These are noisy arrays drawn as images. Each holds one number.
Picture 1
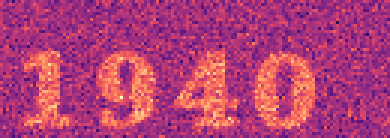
1940
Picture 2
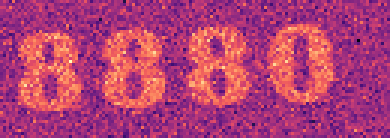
8880
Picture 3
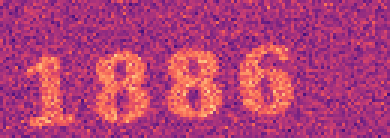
1886
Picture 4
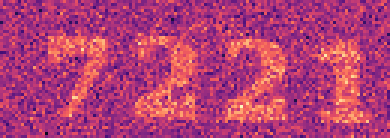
7221
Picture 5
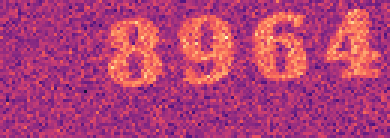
8964
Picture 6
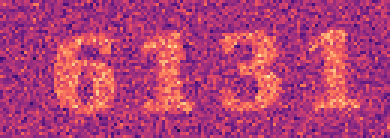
6131
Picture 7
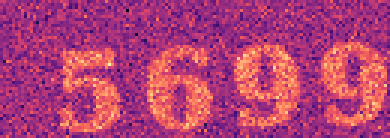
5699
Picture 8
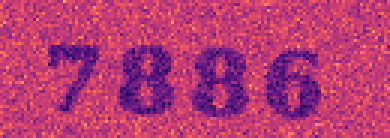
7886
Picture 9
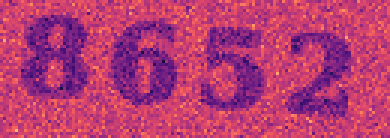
8652
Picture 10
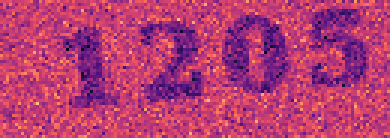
1205
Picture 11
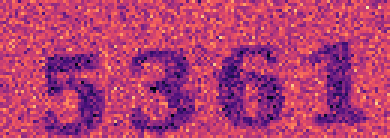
5361
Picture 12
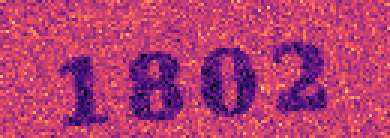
1802
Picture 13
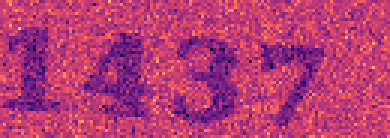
1437
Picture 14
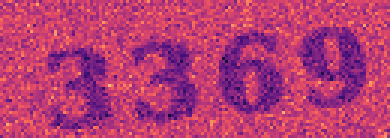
3369
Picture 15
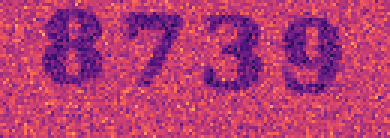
8739
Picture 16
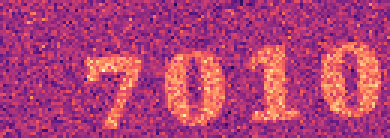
7010
